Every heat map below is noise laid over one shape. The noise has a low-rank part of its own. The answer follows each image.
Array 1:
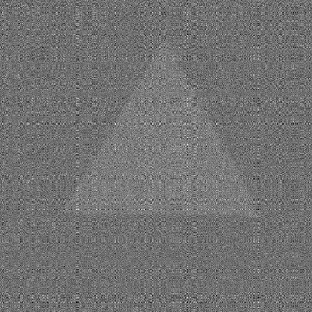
triangle
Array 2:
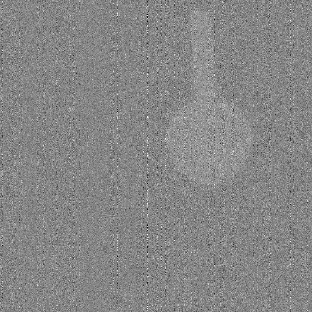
lollipop
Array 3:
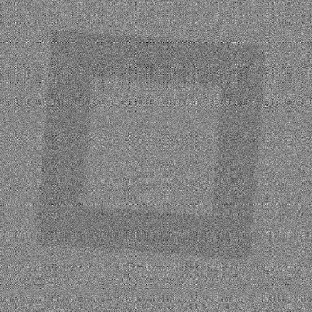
square frame
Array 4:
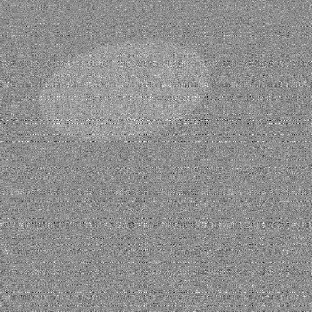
ellipse
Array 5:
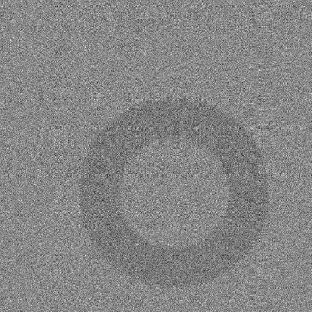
ring
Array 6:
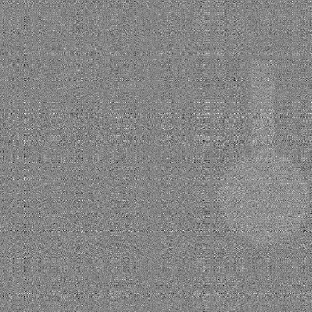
lollipop
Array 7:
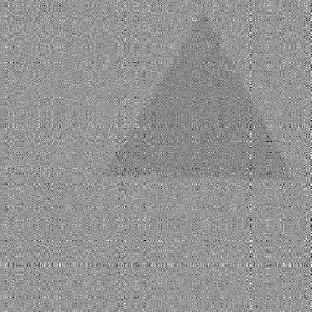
triangle
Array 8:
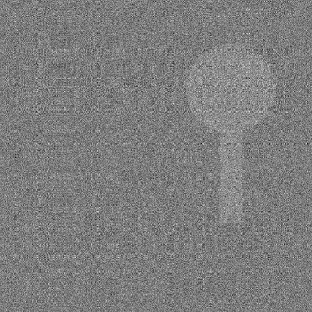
lollipop
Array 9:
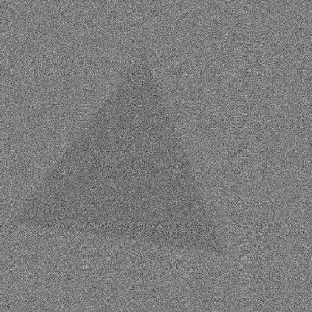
triangle
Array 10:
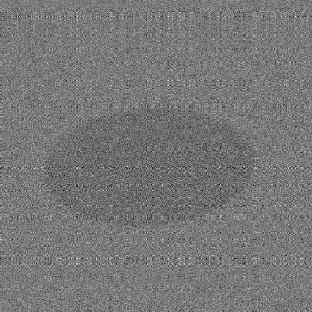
ellipse
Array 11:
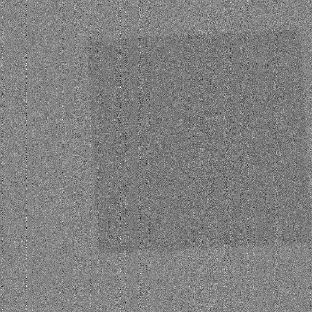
square
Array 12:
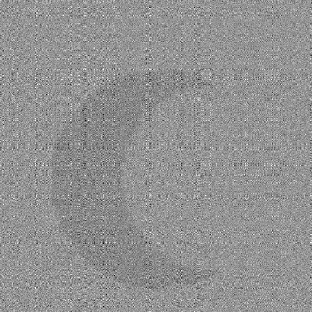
crescent
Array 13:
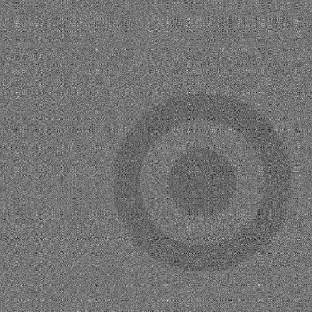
bullseye
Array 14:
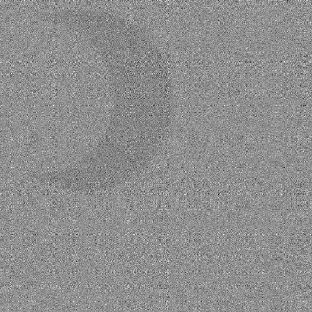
crescent
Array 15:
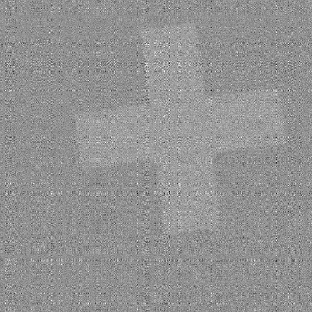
cross
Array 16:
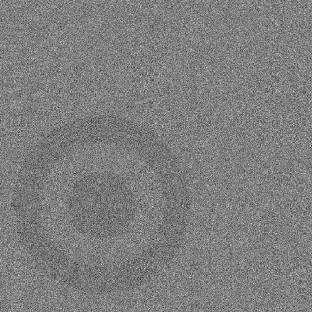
bullseye
